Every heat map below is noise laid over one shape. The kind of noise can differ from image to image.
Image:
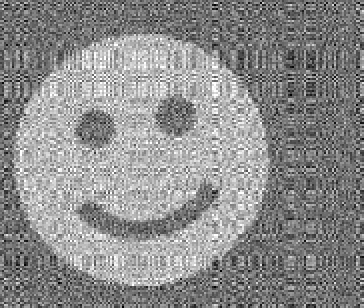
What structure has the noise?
low rank plus noise
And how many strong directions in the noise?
one
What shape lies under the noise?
smiling face
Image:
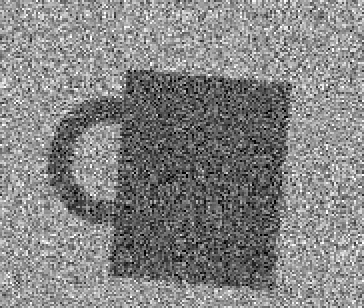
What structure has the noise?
low rank plus noise
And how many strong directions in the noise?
five to eight
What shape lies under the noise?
cup
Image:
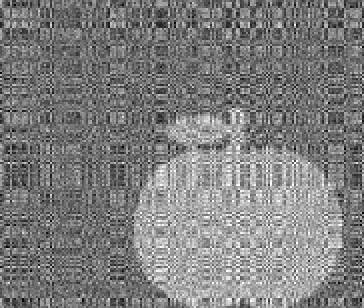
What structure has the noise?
low rank plus noise
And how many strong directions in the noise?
one
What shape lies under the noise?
apple
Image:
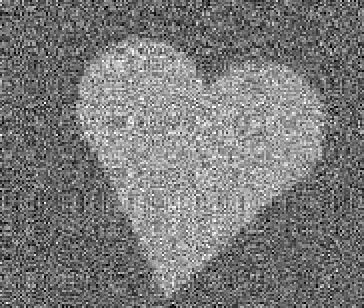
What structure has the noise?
low rank plus noise
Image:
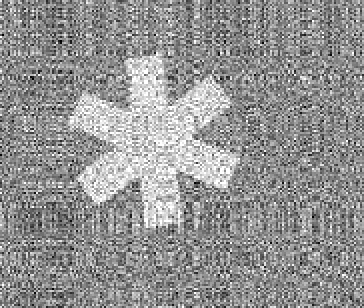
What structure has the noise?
low rank plus noise
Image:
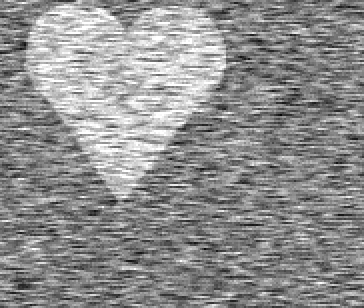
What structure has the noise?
streaked along the rows
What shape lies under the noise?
heart
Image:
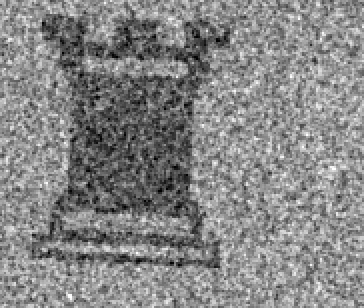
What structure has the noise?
blotchy
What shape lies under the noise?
chess rook
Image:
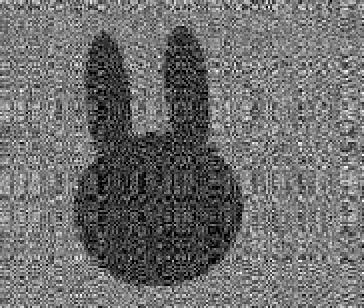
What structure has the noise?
low rank plus noise
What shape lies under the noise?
rabbit's head
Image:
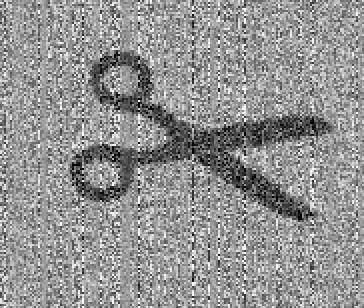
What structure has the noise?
columns of uneven size
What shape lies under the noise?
pair of scissors
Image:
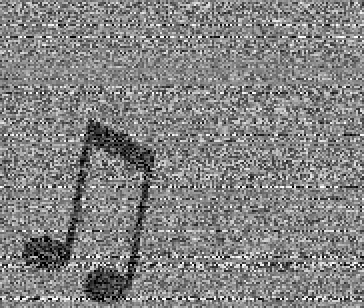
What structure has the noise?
rows of uneven size
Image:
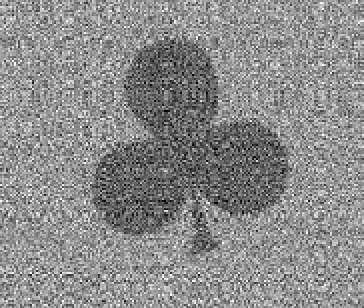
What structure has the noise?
low rank plus noise
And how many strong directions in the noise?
three or four
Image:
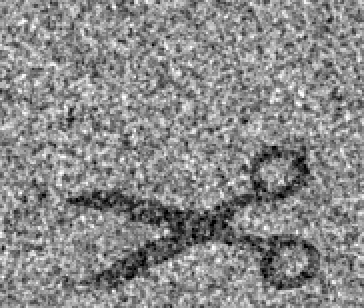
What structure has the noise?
blotchy
